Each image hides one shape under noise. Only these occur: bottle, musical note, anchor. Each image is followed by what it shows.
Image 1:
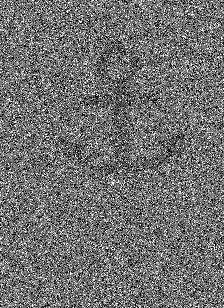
anchor
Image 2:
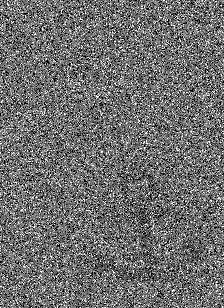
anchor
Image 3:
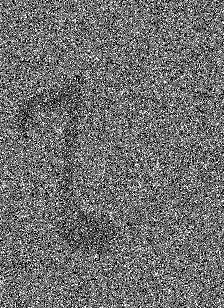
musical note
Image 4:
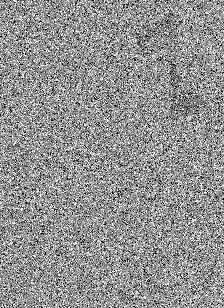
musical note
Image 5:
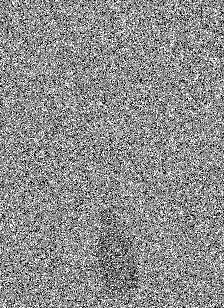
bottle
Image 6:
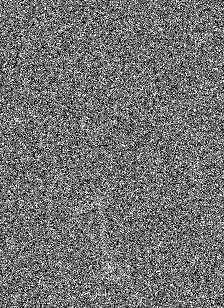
musical note
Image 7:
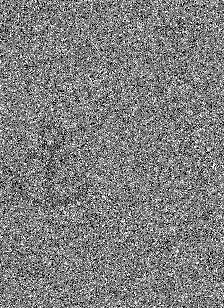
anchor
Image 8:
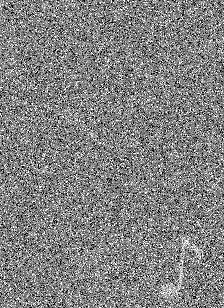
musical note
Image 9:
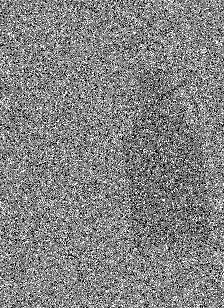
bottle
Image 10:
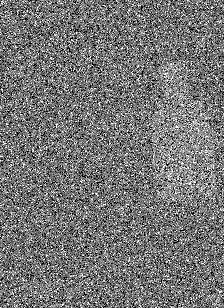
bottle
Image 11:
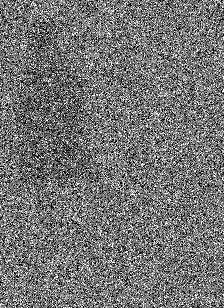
bottle
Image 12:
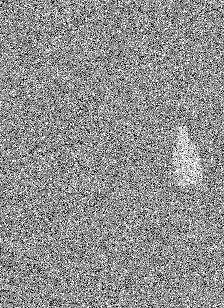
bottle
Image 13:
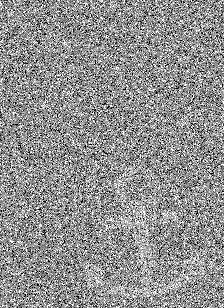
anchor
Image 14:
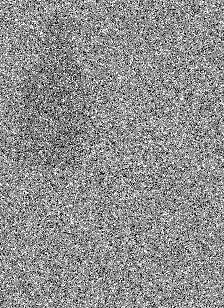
bottle
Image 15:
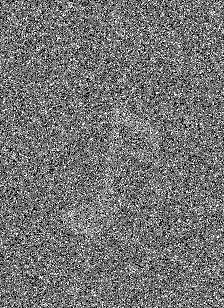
musical note
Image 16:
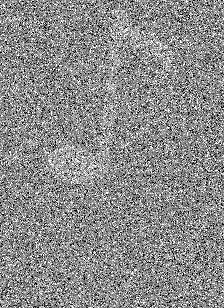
musical note
